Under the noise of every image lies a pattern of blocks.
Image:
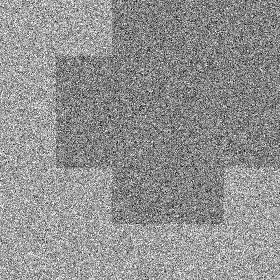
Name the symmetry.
mirrored about the diagonal from the bottom left
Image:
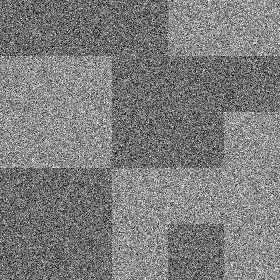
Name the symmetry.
no symmetry
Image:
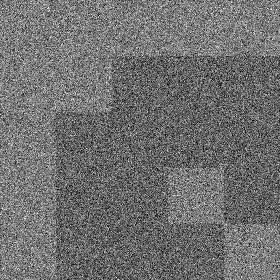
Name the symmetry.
mirrored about the diagonal from the top left
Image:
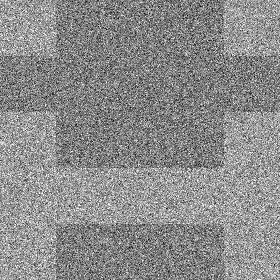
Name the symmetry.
left and right mirror each other
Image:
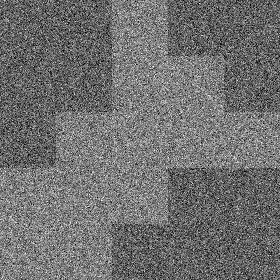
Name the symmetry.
mirrored about the diagonal from the bottom left
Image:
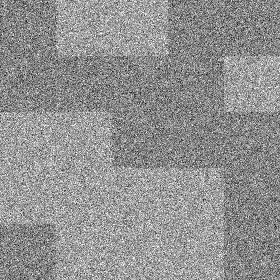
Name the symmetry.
no symmetry
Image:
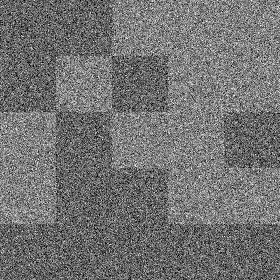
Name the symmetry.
no symmetry
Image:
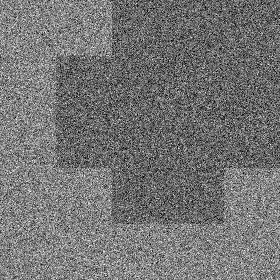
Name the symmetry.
mirrored about the diagonal from the bottom left
